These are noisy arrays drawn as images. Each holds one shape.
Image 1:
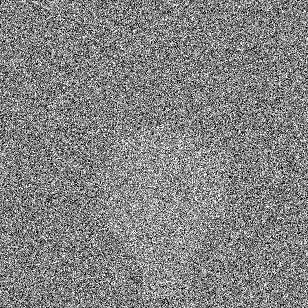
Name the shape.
light bulb
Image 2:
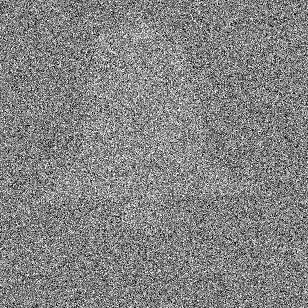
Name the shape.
bell
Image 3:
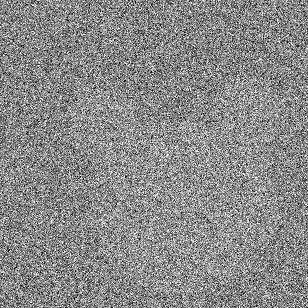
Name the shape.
bear's head
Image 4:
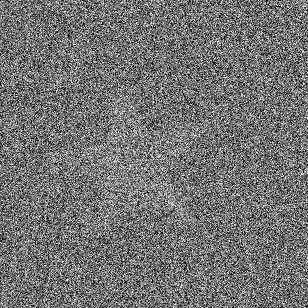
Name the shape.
star
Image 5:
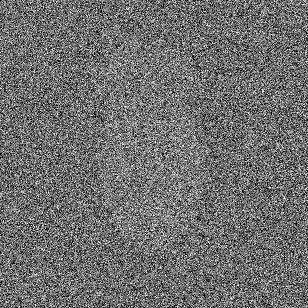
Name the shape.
footprint
